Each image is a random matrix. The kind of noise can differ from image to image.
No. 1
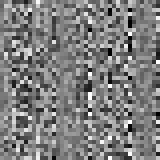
columns of uneven size
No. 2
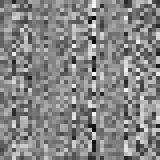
columns of uneven size
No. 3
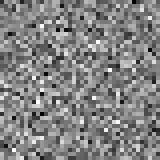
independent entries
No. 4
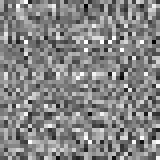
low rank plus noise
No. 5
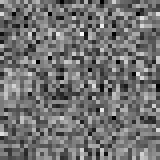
low rank plus noise
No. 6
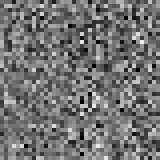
low rank plus noise
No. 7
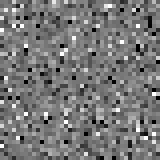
heavy tails
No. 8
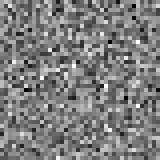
independent entries
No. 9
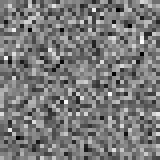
independent entries
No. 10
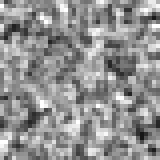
blotchy
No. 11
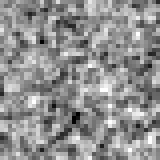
blotchy
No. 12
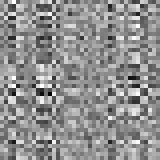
low rank plus noise
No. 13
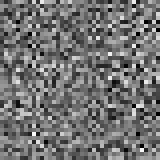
low rank plus noise
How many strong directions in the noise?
three or four
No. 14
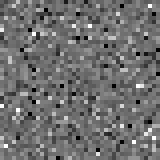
heavy tails
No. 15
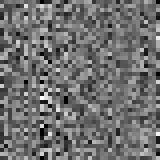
columns of uneven size
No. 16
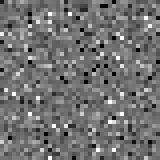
heavy tails
